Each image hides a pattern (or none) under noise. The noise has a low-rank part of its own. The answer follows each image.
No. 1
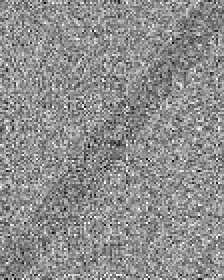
a diagonal band
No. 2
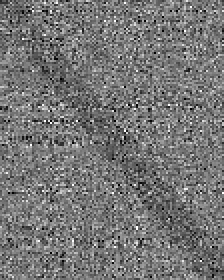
a diagonal band
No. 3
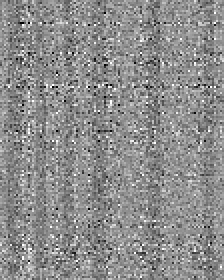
bands of columns
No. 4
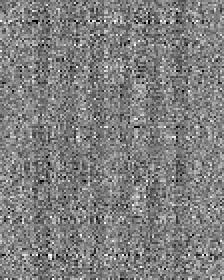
bands of columns
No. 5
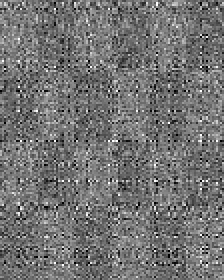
a checkerboard
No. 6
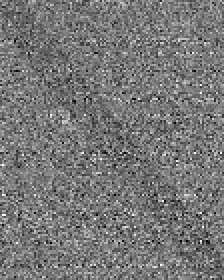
a diagonal band
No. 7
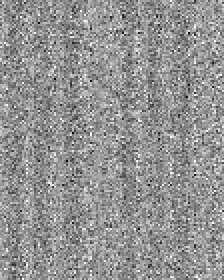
bands of columns
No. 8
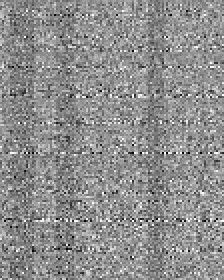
bands of columns
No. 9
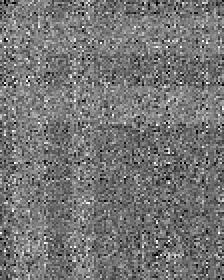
bands of rows crossing bands of columns
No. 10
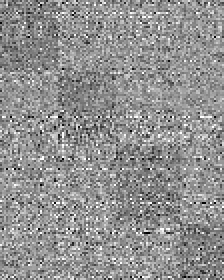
blocks along the diagonal
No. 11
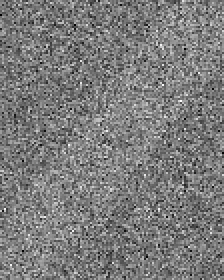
a diagonal band
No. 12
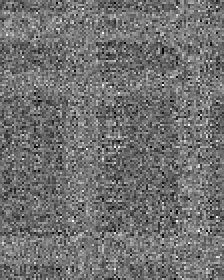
bands of rows crossing bands of columns
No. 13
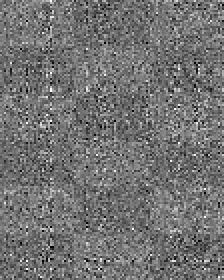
a checkerboard
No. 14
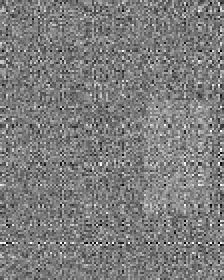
one block
